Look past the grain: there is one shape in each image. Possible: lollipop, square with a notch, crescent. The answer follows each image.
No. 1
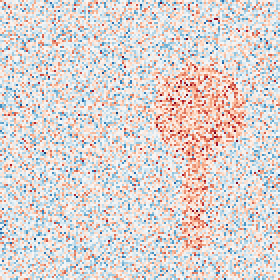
lollipop
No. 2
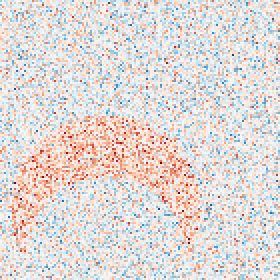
crescent
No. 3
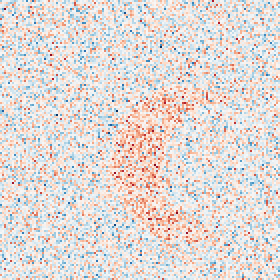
crescent
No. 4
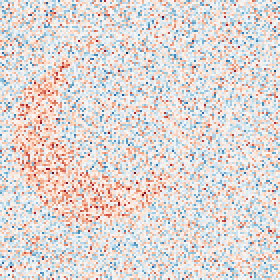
crescent
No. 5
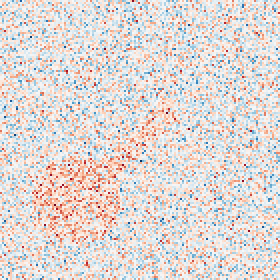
lollipop
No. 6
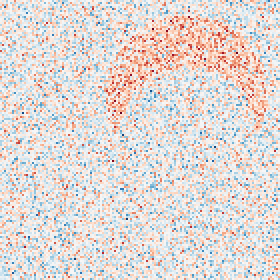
crescent
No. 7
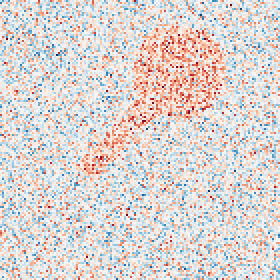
lollipop
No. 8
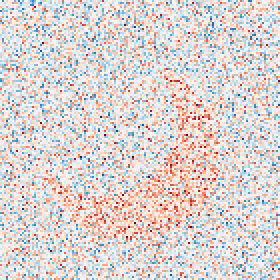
crescent
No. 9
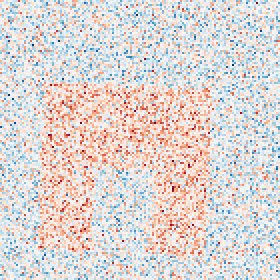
square with a notch
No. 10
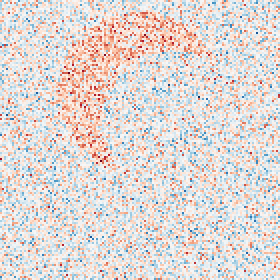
crescent
